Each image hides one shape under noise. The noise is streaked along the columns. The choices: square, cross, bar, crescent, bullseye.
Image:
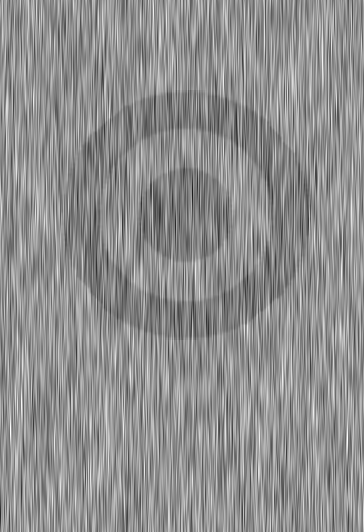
bullseye
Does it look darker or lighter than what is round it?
darker
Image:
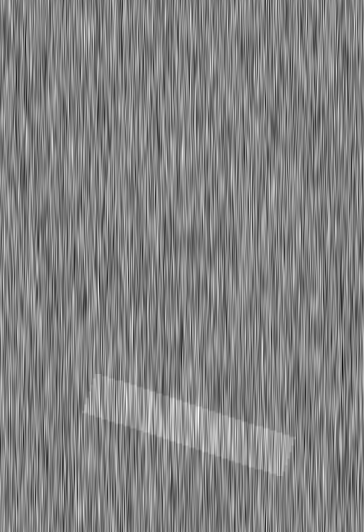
bar
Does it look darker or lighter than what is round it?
lighter
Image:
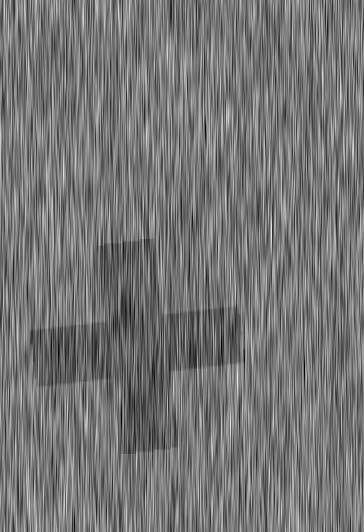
cross
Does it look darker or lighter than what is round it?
darker
